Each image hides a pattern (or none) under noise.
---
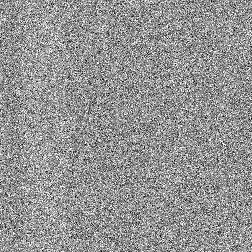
one band of columns
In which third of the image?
left
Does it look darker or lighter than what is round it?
lighter
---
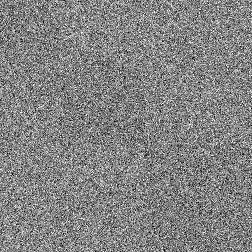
blocks along the diagonal
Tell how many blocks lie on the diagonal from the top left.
3
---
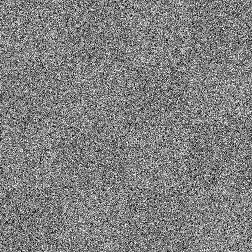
a checkerboard
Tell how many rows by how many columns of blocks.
4 by 4
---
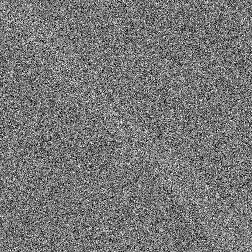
a diagonal band
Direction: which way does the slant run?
top left to bottom right
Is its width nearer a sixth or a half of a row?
a sixth
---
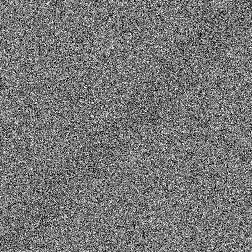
a diagonal band
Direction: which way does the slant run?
bottom left to top right
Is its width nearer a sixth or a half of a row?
a sixth
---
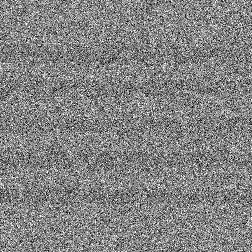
bands of rows
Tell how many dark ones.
5
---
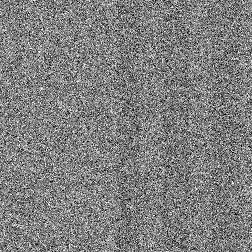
bands of columns
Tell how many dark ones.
3
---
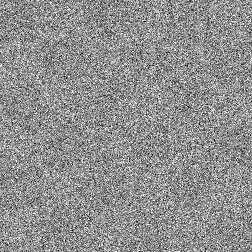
a checkerboard
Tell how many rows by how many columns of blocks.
6 by 6
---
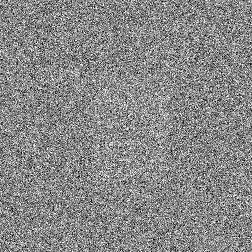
one block
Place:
centre
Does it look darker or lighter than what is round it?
lighter
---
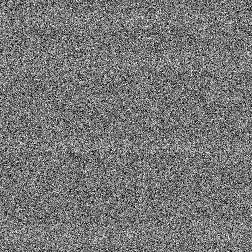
bands of rows
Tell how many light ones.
4
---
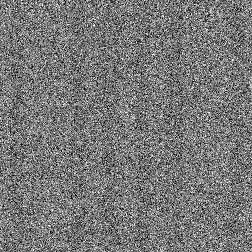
bands of columns
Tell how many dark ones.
6
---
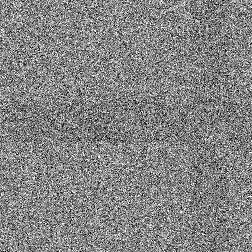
bands of rows crossing bands of columns
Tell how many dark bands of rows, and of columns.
1 and 1
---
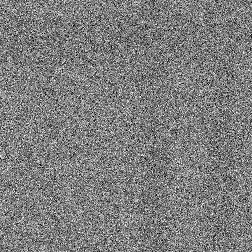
bands of rows crossing bands of columns
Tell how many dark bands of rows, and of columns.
1 and 2
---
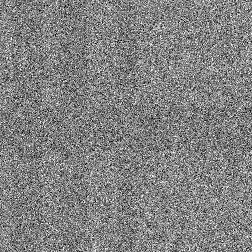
bands of rows crossing bands of columns
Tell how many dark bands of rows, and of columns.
1 and 3
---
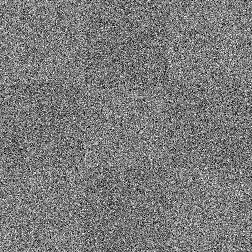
a checkerboard
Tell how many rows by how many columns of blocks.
3 by 3
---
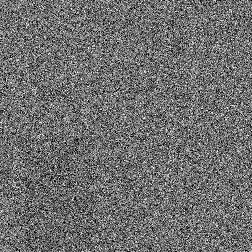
one block
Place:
bottom left
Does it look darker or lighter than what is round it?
darker
